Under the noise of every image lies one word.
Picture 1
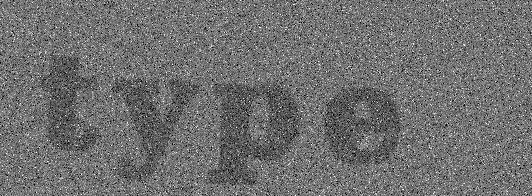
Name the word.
type
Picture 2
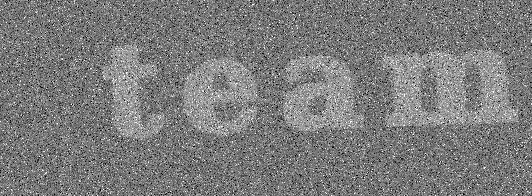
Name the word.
team
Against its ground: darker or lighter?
lighter
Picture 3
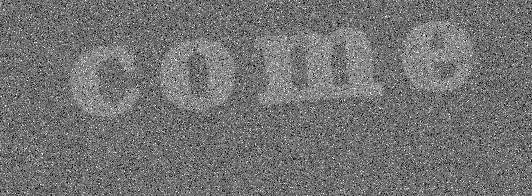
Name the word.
come
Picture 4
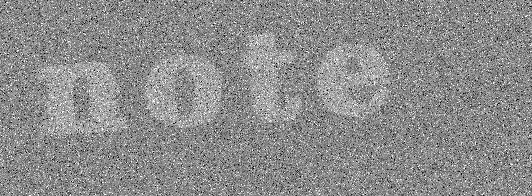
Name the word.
note
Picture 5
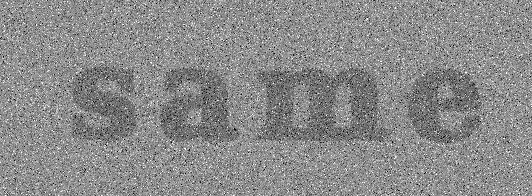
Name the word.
same
